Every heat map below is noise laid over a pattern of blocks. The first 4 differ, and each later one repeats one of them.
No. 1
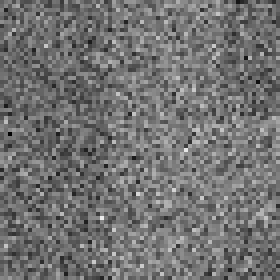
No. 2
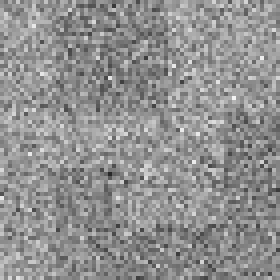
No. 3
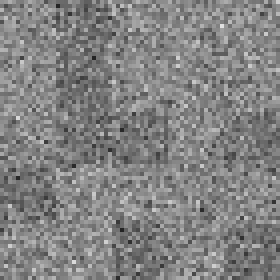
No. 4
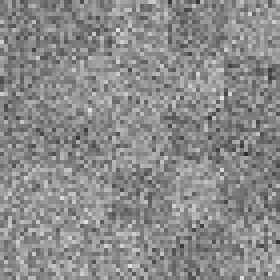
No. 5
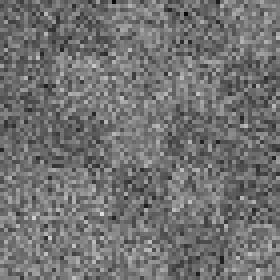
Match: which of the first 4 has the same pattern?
4
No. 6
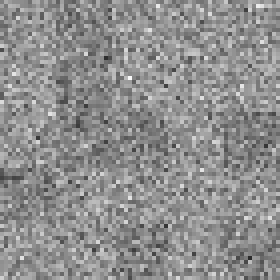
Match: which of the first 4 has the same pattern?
3
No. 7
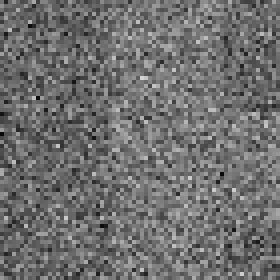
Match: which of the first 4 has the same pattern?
1
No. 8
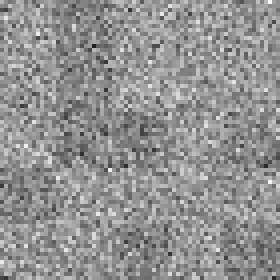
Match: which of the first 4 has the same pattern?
3
